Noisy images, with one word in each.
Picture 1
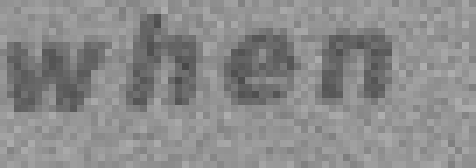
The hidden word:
when
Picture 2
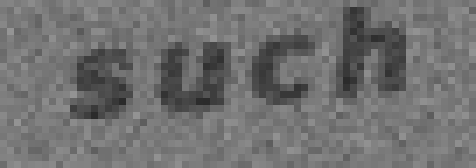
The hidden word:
such
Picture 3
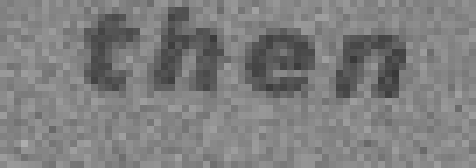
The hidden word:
then
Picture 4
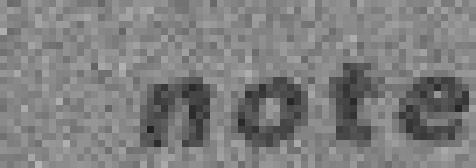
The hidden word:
note
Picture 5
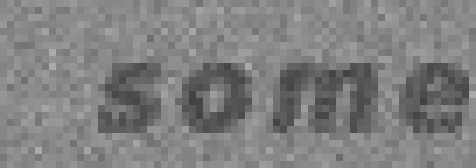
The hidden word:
some
